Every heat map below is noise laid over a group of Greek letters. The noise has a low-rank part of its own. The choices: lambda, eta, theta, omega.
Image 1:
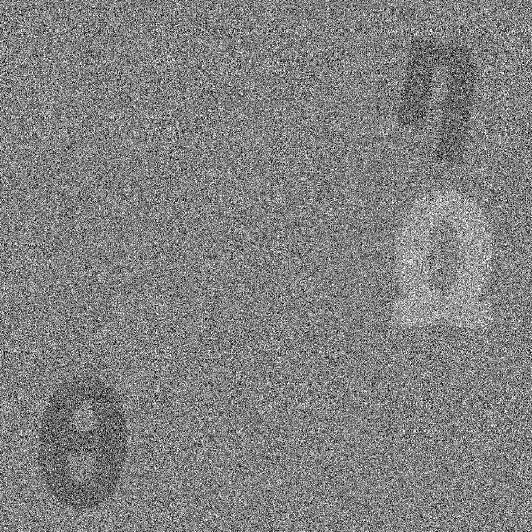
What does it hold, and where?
top right: dark eta; middle right: light omega; bottom left: dark theta
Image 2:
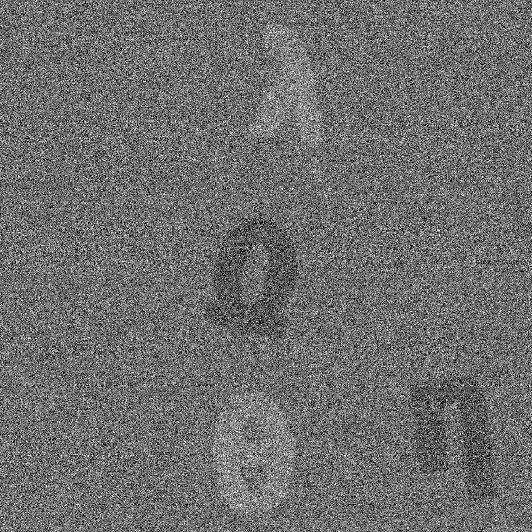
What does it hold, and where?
top middle: light lambda; centre: dark omega; bottom middle: light theta; bottom right: dark eta
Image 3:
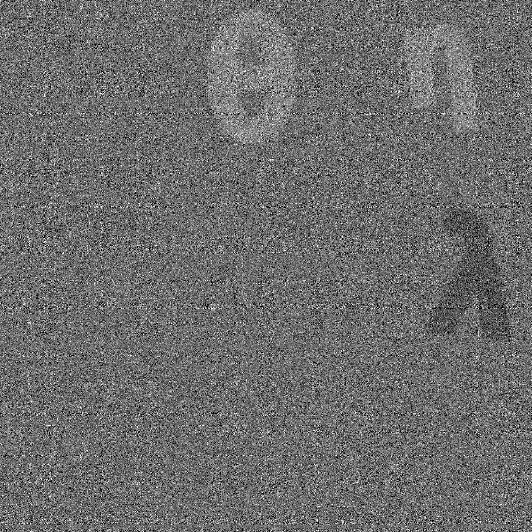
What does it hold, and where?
top middle: light theta; top right: light eta; middle right: dark lambda
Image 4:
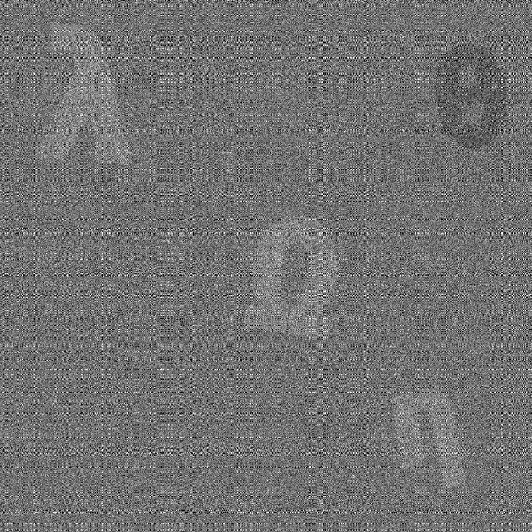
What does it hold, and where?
top left: light lambda; top right: dark theta; centre: light omega; bottom right: light eta
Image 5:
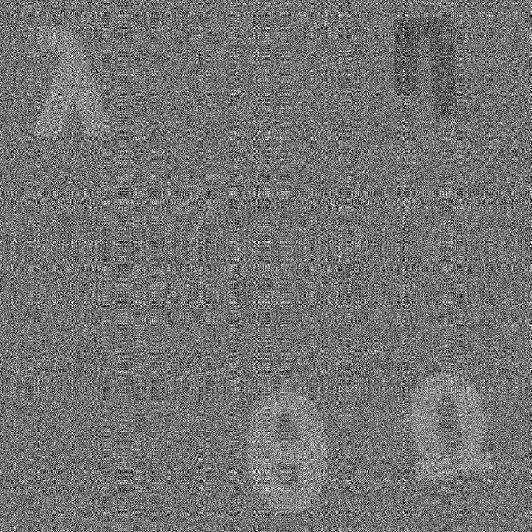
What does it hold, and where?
top left: light lambda; top right: dark eta; bottom middle: light theta; bottom right: light omega
